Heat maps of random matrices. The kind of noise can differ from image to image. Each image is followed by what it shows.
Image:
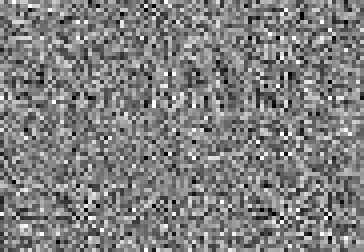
low rank plus noise
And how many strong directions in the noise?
five to eight
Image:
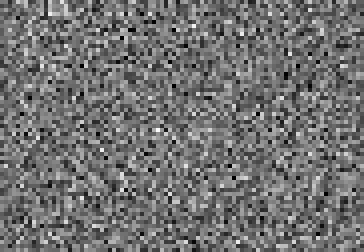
low rank plus noise
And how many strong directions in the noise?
five to eight
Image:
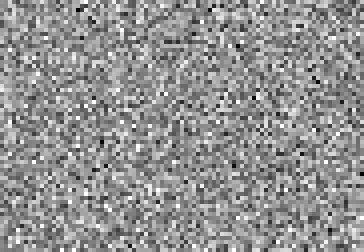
independent entries
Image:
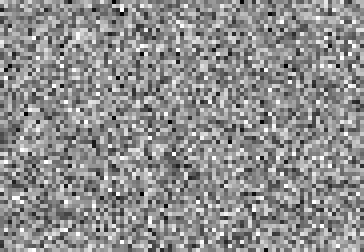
independent entries
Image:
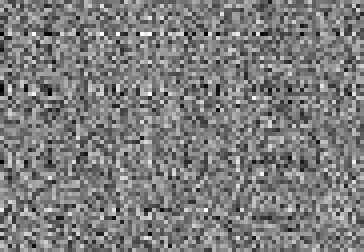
low rank plus noise
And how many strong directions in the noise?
one
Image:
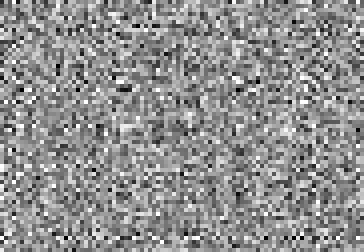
low rank plus noise
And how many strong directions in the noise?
three or four
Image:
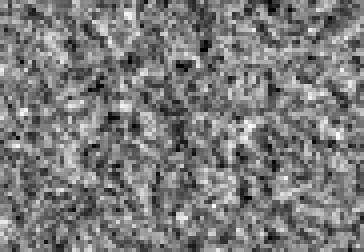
blotchy
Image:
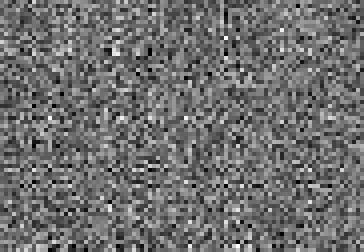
low rank plus noise
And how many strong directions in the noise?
two
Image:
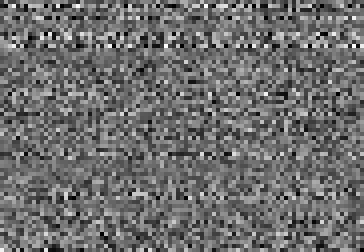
rows of uneven size
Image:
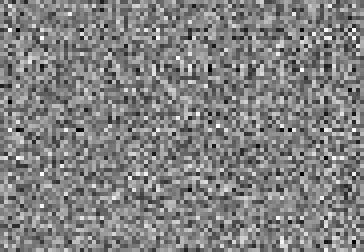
low rank plus noise
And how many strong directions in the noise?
one
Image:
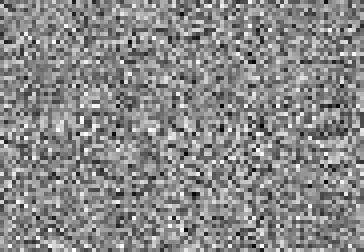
low rank plus noise
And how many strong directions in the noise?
five to eight
